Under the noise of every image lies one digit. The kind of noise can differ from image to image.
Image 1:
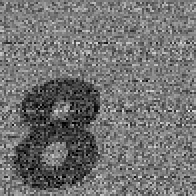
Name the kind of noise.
rows of uneven size
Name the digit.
8
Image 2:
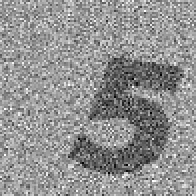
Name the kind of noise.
low rank plus noise
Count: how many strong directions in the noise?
two
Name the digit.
5
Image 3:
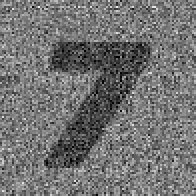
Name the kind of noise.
low rank plus noise
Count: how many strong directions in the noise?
three or four
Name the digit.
7
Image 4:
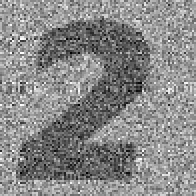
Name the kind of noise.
low rank plus noise
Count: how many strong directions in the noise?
one
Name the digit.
2
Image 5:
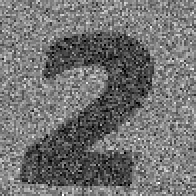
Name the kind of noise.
independent entries
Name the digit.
2
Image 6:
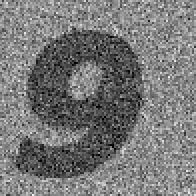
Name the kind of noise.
independent entries
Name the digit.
9
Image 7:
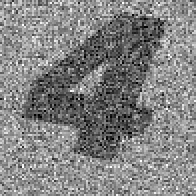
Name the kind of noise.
low rank plus noise
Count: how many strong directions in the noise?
two
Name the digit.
4
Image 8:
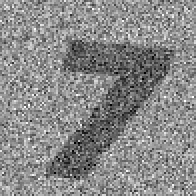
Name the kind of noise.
independent entries
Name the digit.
7
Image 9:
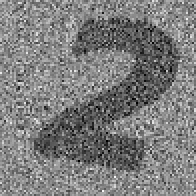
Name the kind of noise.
low rank plus noise
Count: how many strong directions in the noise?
two
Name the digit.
2
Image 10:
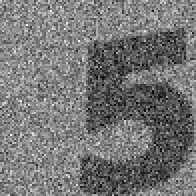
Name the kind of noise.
independent entries
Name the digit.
5
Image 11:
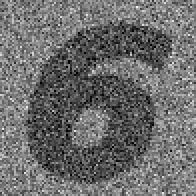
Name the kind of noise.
independent entries
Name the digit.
6
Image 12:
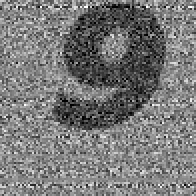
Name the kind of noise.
rows of uneven size
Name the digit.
9
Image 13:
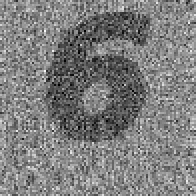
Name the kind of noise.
low rank plus noise
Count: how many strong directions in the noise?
two
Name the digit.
6
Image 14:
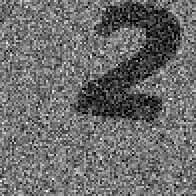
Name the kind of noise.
independent entries
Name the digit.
2
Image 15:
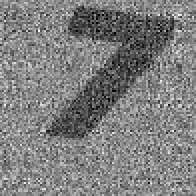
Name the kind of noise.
low rank plus noise
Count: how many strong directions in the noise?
two
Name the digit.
7
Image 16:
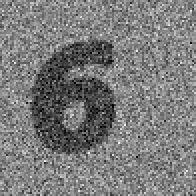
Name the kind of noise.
independent entries
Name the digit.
6
